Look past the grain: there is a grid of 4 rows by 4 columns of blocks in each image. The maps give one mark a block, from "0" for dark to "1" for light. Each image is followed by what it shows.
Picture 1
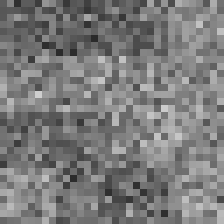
0001
1111
0011
1001
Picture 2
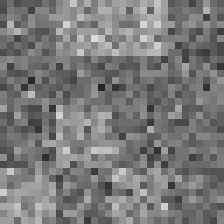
0110
0000
0100
1010
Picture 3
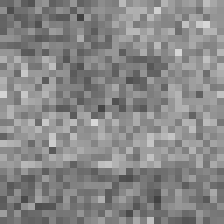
0011
1001
1111
0000
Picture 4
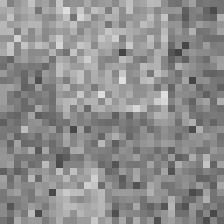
1110
0110
0000
0100
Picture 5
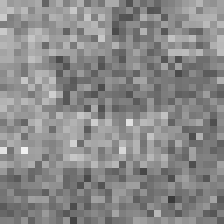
1101
1000
1110
0000
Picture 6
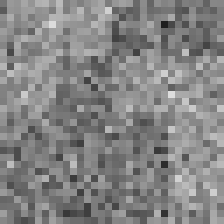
1100
1011
0001
0001
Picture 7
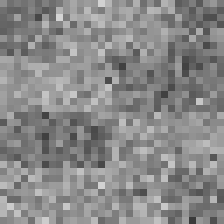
0110
1100
0011
1110
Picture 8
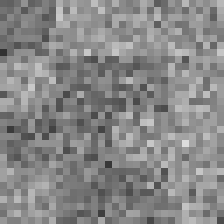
0111
1001
0011
1001
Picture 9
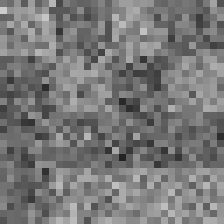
1010
0101
0000
0111
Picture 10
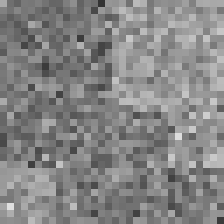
0011
0011
0001
1000
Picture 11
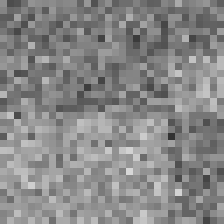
0000
0001
1110
1110
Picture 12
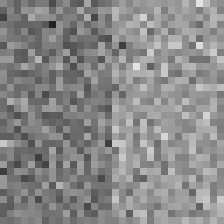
0011
0011
0011
0011
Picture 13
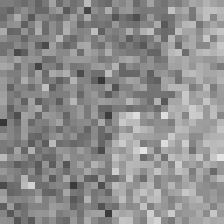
0001
0001
0011
0011
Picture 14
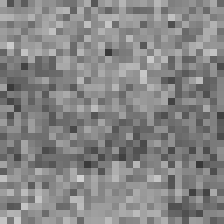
1111
0110
0000
1110
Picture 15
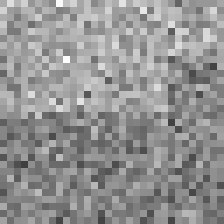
1111
1110
0000
0000
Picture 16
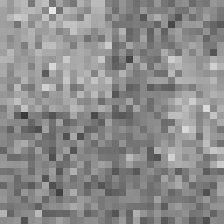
1100
1101
0001
0000
